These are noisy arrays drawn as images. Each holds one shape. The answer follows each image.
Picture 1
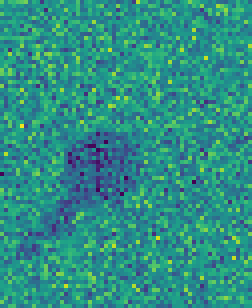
dark lollipop
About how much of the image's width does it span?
half
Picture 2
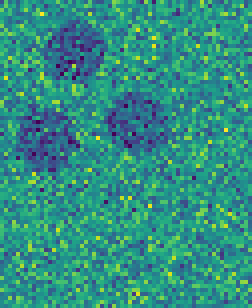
dark three dots
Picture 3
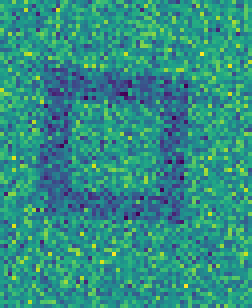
dark square frame
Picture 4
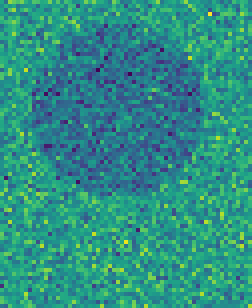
dark disc
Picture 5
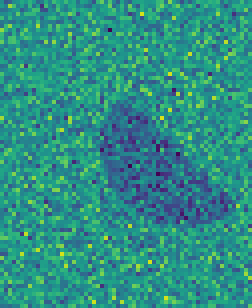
dark half disc
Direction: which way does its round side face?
down and left
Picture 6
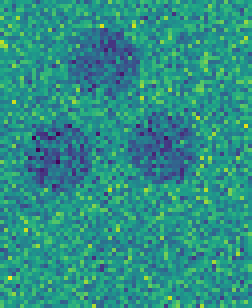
dark three dots
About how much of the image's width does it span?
two thirds
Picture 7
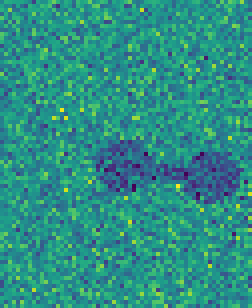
dark dumbbell
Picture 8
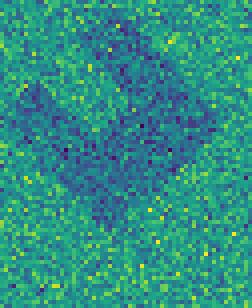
dark square with a notch
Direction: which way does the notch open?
up and left
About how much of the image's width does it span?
nearly all
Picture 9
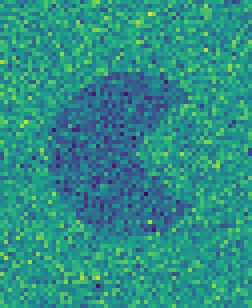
dark disc with a wedge cut out
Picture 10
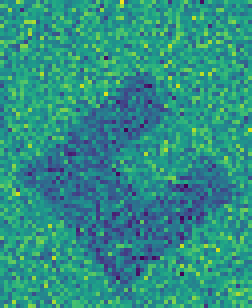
dark square with a notch
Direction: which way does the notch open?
up and right
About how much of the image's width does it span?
nearly all
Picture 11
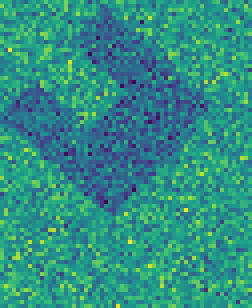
dark square with a notch
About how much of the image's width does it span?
nearly all
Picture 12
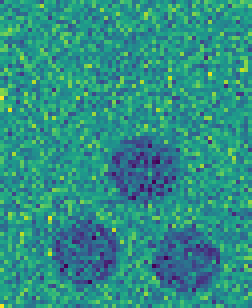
dark three dots
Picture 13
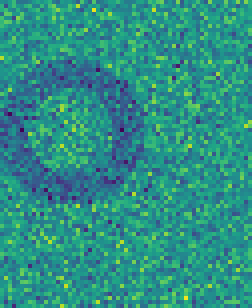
dark ring
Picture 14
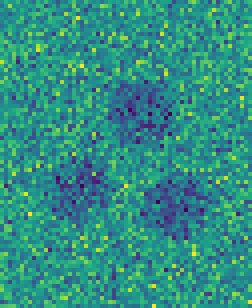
dark three dots
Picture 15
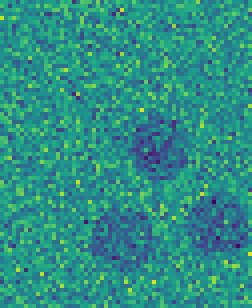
dark three dots
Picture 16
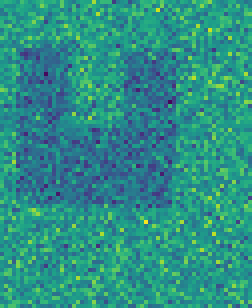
dark square with a notch
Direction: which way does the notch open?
up
